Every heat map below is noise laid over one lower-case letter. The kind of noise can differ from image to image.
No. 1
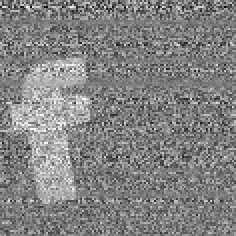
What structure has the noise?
rows of uneven size
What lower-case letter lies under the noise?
f
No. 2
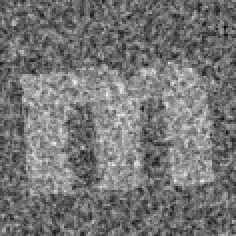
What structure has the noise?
blotchy
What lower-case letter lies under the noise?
m
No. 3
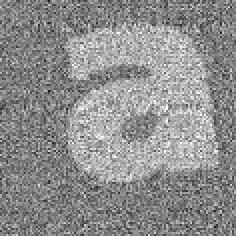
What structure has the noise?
low rank plus noise
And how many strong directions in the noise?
five to eight
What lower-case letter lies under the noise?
a
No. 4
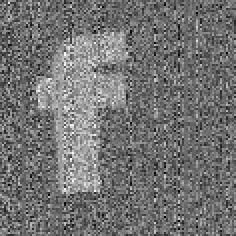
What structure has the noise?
columns of uneven size
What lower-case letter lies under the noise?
f
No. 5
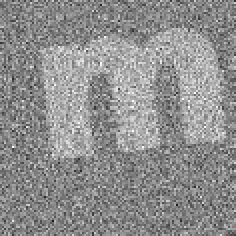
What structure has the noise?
low rank plus noise
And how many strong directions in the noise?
three or four
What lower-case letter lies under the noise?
m
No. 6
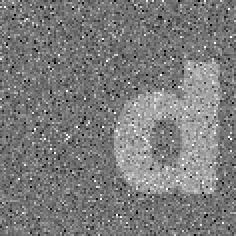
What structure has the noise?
heavy tails
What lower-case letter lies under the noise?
d
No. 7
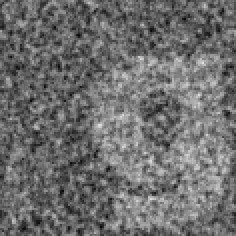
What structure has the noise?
blotchy
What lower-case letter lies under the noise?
g
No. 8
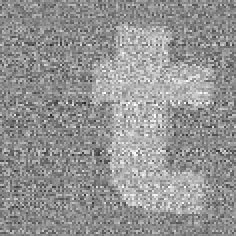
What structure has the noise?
rows of uneven size
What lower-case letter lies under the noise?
t
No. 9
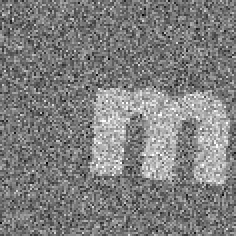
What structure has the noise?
independent entries
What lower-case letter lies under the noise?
m
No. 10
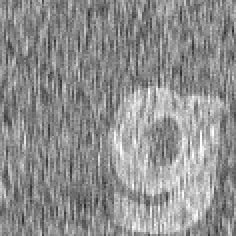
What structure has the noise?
streaked along the columns
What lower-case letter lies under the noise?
g
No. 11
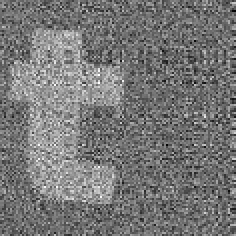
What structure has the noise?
low rank plus noise
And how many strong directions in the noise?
three or four
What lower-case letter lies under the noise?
t
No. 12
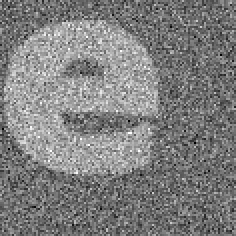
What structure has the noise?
independent entries
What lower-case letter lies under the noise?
e
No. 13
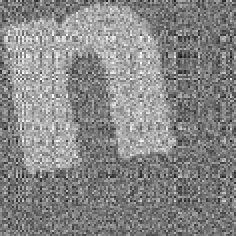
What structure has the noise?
low rank plus noise
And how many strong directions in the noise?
one
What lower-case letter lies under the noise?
n
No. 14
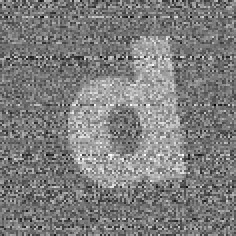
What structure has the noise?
rows of uneven size
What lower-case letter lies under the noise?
d
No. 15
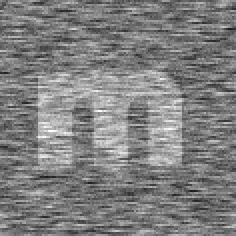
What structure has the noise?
streaked along the rows
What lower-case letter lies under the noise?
m
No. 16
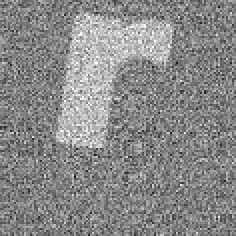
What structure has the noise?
low rank plus noise
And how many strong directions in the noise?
five to eight
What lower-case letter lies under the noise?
r
